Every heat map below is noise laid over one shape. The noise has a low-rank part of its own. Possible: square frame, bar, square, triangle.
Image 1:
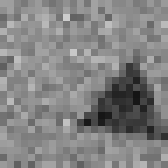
triangle
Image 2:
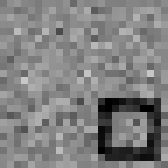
square frame
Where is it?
bottom right
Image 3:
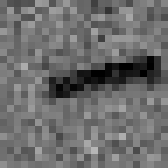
bar
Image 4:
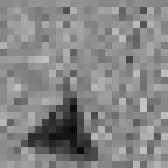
triangle
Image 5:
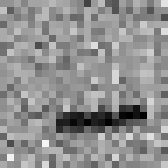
bar
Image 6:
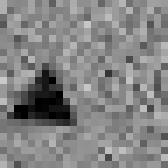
triangle
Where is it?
middle left
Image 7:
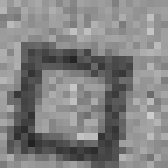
square frame
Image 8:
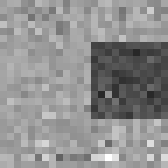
square
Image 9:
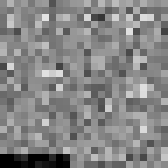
bar
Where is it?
bottom left
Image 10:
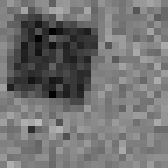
square
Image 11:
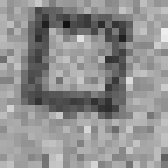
square frame
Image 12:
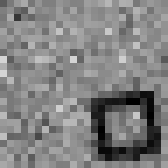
square frame
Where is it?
bottom right
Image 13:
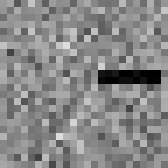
bar
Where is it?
middle right
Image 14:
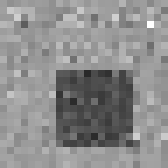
square
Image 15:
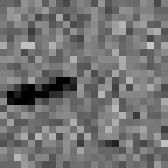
bar
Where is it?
middle left
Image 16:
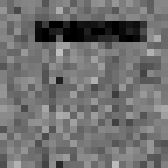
bar
